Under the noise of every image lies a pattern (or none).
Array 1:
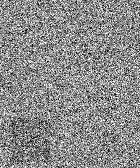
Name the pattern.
one block
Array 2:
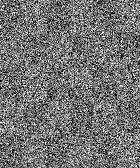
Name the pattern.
a checkerboard
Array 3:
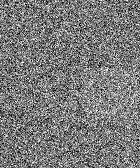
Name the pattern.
one block
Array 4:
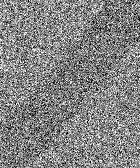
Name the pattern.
a diagonal band
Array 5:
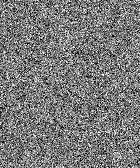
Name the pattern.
only noise
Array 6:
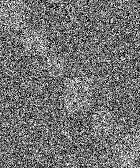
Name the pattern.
blocks along the diagonal
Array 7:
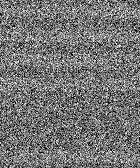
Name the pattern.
bands of rows
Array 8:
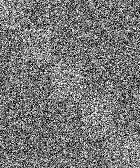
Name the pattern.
blocks along the diagonal
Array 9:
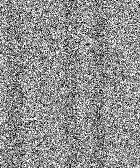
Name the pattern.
bands of columns
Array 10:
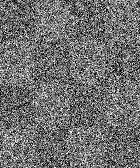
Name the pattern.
a checkerboard
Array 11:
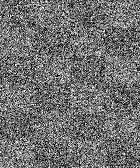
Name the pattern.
a checkerboard
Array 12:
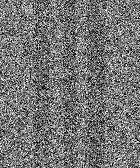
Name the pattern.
bands of columns
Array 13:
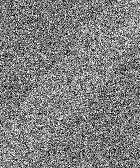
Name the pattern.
a diagonal band
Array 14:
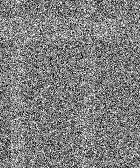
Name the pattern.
bands of rows crossing bands of columns
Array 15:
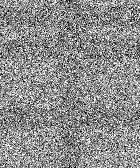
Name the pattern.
bands of rows crossing bands of columns
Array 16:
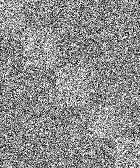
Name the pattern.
blocks along the diagonal
